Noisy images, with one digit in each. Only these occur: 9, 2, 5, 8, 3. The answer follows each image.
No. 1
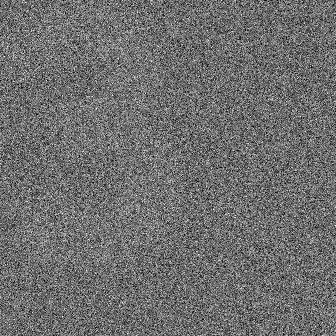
3
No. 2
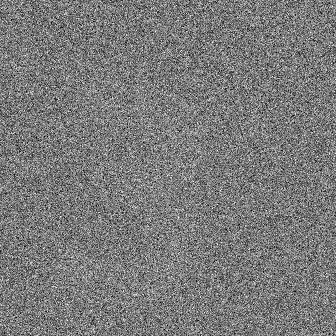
3
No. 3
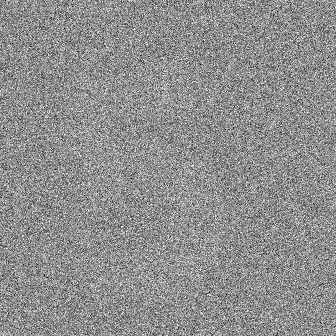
5
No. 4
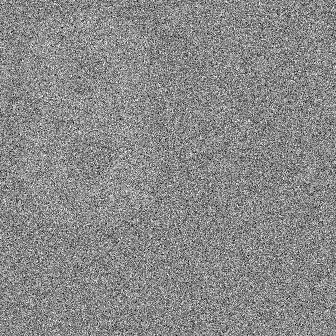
8
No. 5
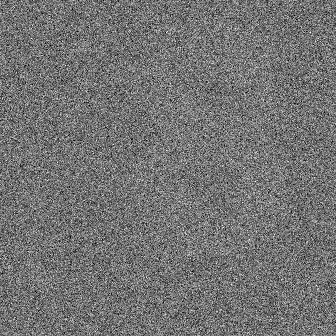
8
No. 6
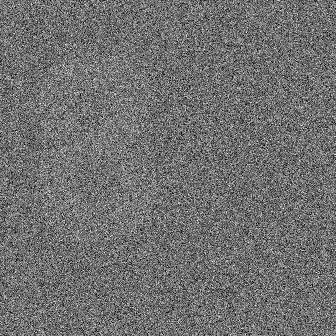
8
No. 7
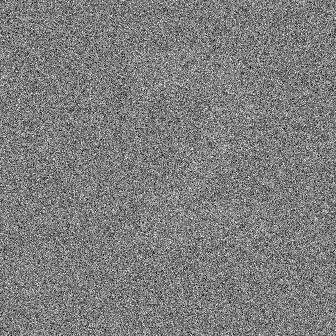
2
